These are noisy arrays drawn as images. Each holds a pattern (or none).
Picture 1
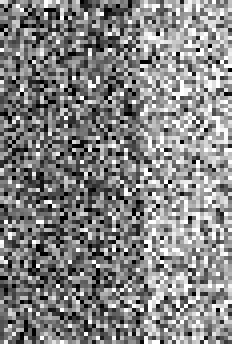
a sharp edge
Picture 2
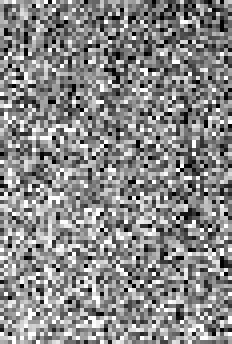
a smooth slope
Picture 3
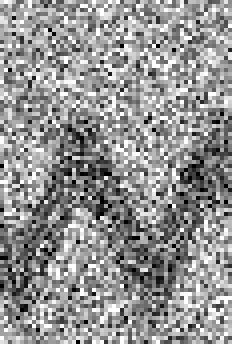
a wavy band
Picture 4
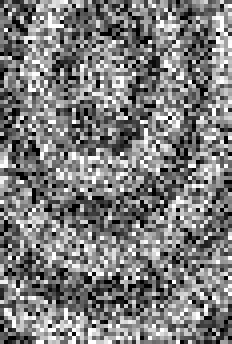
rings round one point
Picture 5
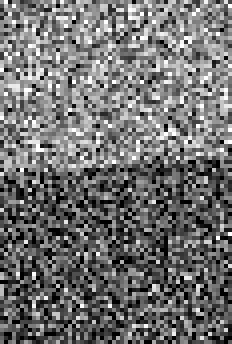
a sharp edge
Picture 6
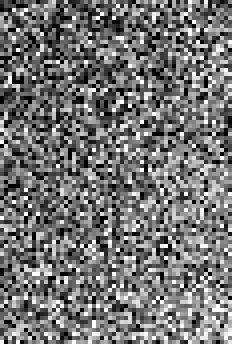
a smooth slope
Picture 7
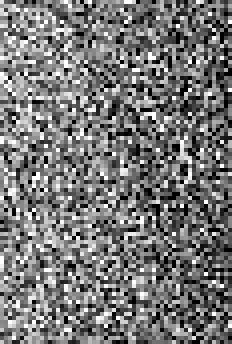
a smooth slope
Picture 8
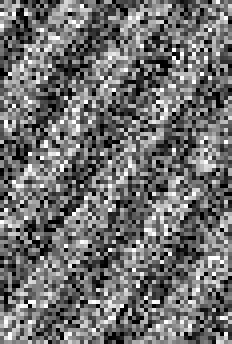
diagonal stripes
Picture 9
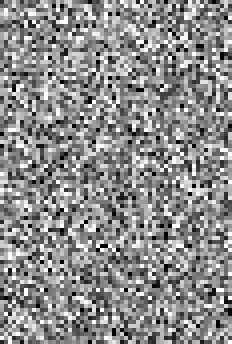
only noise
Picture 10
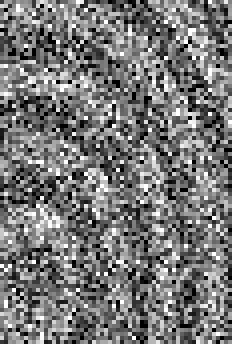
rings round one point
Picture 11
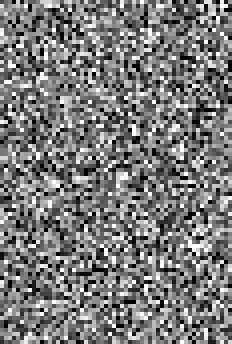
only noise
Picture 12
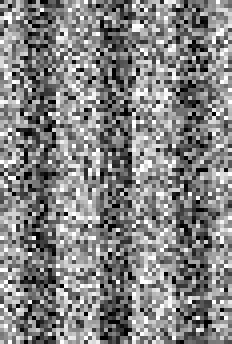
vertical stripes
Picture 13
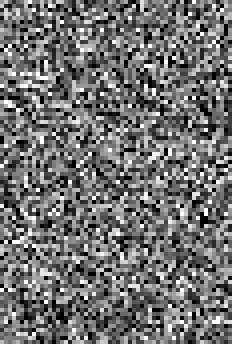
only noise
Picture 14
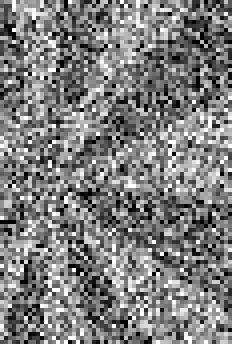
spokes from one point
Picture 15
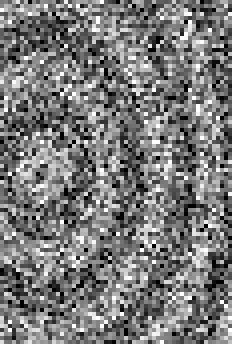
rings round one point
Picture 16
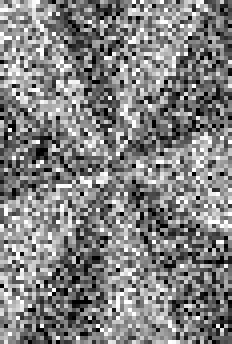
spokes from one point
